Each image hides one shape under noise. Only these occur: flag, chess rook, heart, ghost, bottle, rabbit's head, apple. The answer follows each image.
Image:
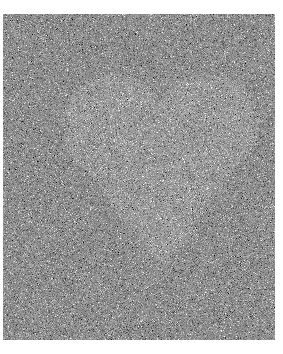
heart
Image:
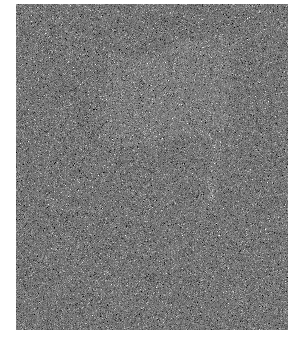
flag
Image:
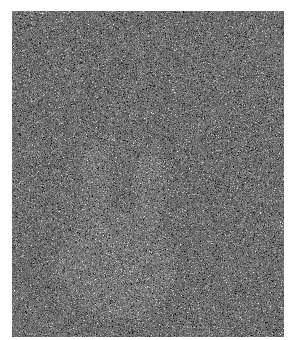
rabbit's head
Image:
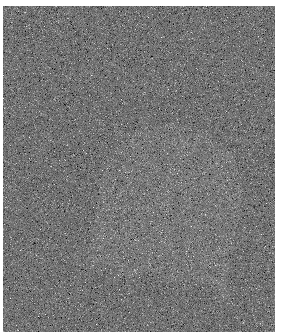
ghost
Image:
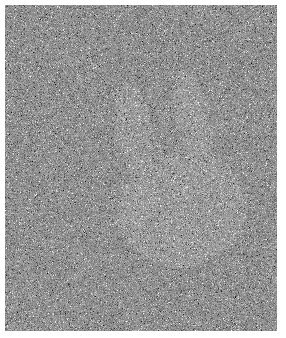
rabbit's head
